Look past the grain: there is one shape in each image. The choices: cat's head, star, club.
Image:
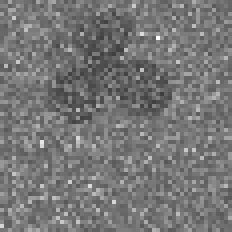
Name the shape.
club
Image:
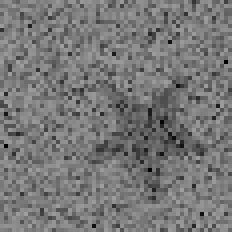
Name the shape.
star
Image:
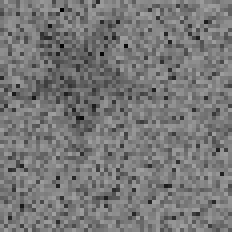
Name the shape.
star
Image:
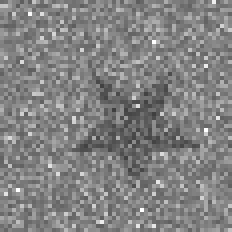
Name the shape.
star
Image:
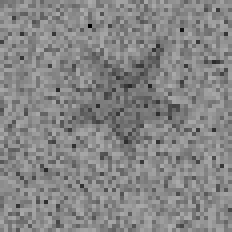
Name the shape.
star
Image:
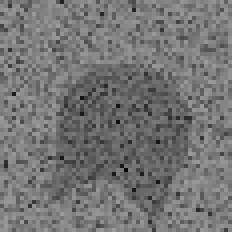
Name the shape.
cat's head
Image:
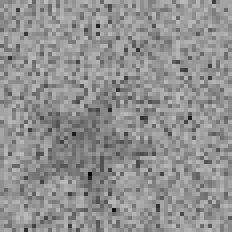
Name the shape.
star
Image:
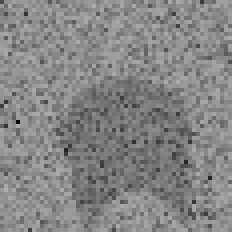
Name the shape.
cat's head
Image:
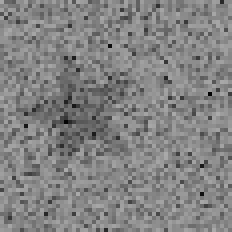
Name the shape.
star
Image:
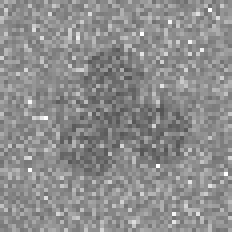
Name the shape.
club
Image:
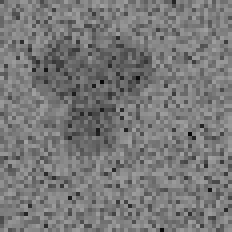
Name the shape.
club
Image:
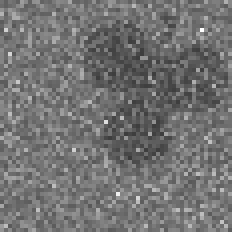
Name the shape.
club
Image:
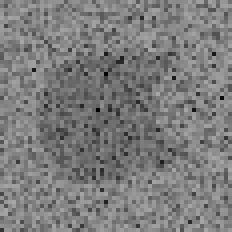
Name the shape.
cat's head
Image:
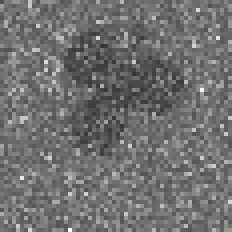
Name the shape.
club
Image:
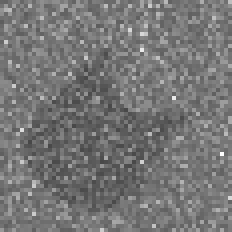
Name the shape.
cat's head
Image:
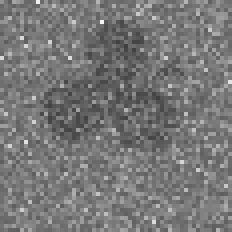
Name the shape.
club
